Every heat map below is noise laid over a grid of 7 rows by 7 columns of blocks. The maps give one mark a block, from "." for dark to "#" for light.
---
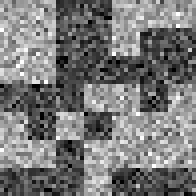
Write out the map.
##..###
##..#..
##.....
...##.#
#.#.###
##.####
...#...
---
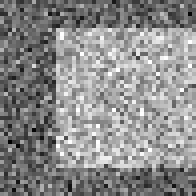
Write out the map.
.......
..#####
..#####
..#####
..#####
..#####
.......
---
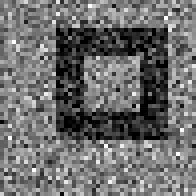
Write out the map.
#######
##....#
##.##.#
##.##.#
##....#
#######
#######
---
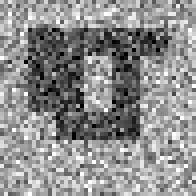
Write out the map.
#######
#.....#
#..#.##
#..#.##
##...##
#######
#######
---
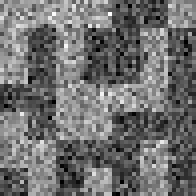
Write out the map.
####..#
#.#..#.
#.#..#.
..####.
#.##...
##...#.
.#.#.#.
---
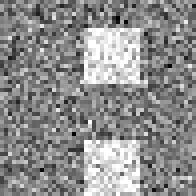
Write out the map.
.......
...##..
...##..
.......
.......
...##..
...##..
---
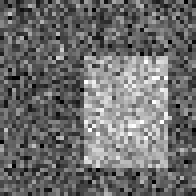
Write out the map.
.......
.......
...###.
...###.
...###.
...###.
.......
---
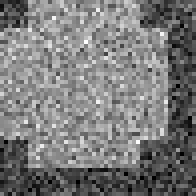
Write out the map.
.####..
######.
######.
######.
######.
.####..
.......
